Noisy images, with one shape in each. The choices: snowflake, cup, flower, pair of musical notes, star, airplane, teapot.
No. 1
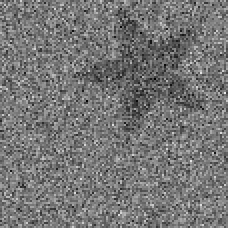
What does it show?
dark star
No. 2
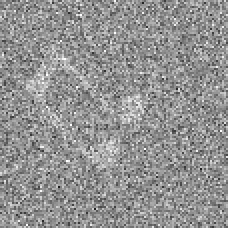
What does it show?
light pair of musical notes
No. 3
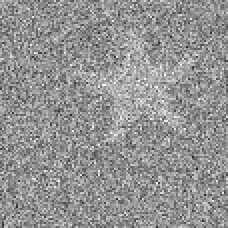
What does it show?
light star
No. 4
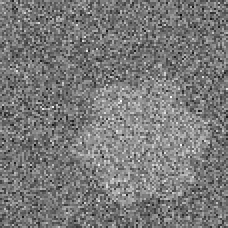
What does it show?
light flower
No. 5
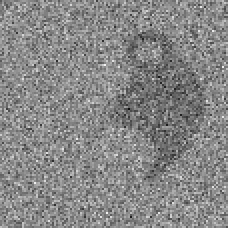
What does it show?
dark teapot
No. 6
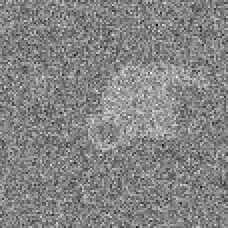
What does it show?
light teapot
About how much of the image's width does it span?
half
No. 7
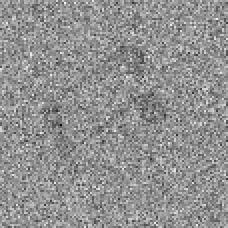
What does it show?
dark pair of musical notes
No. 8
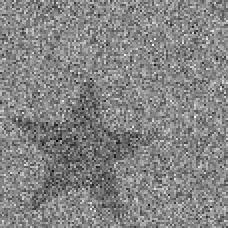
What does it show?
dark star
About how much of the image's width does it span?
two thirds
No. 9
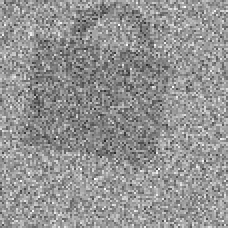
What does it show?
dark cup
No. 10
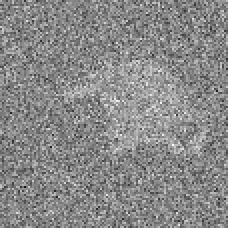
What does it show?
light teapot
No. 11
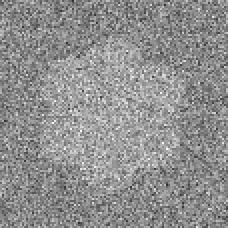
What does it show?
light flower
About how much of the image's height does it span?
two thirds
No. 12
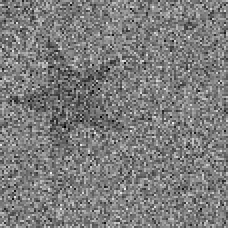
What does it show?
dark star
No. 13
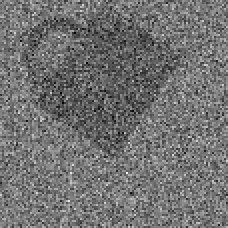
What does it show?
dark cup
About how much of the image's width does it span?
two thirds
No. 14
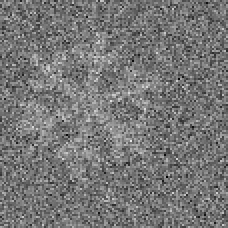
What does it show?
light snowflake
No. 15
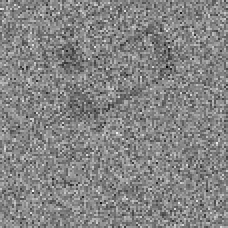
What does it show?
dark pair of musical notes
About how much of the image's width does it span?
half
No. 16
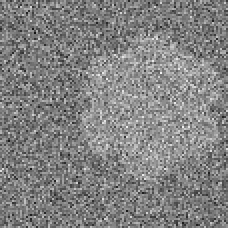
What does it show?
light flower
